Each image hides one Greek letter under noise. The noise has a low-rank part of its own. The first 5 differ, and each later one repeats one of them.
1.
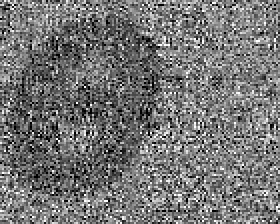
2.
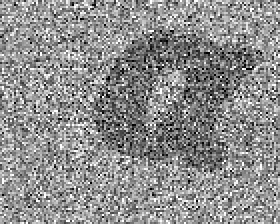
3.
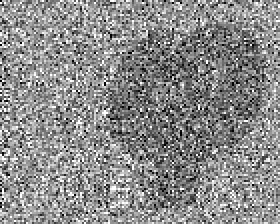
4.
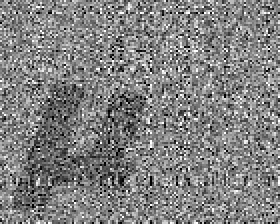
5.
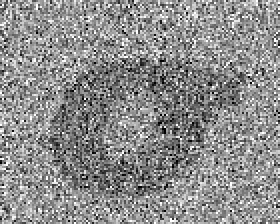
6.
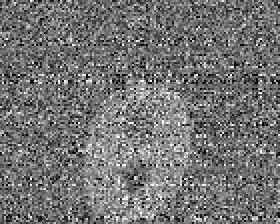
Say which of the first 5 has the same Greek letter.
1
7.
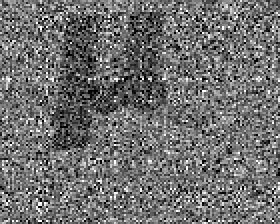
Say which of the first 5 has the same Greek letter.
4
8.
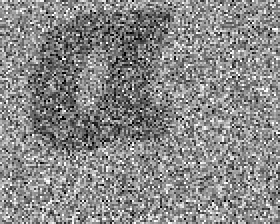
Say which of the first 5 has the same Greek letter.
2
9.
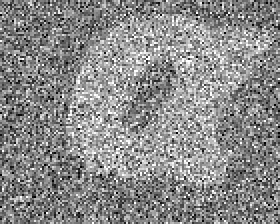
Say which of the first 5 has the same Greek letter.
2
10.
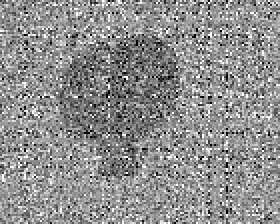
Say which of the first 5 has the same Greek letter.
3
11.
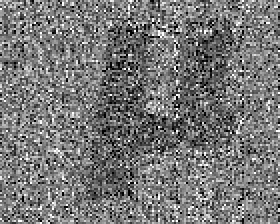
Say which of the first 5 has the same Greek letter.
4
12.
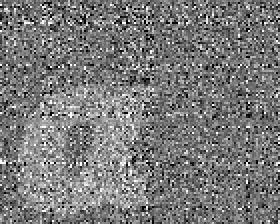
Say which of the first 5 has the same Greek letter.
2
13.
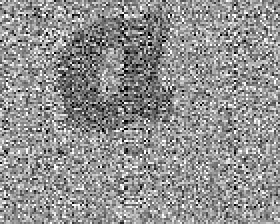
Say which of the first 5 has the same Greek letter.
2
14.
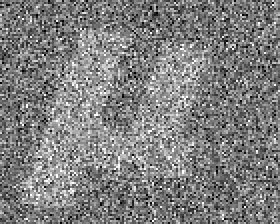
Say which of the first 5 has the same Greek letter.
4
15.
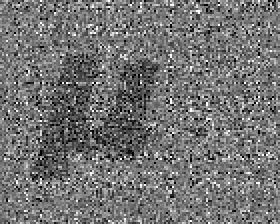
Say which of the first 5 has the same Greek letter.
4
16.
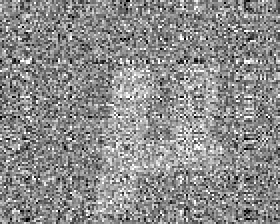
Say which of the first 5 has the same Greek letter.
4
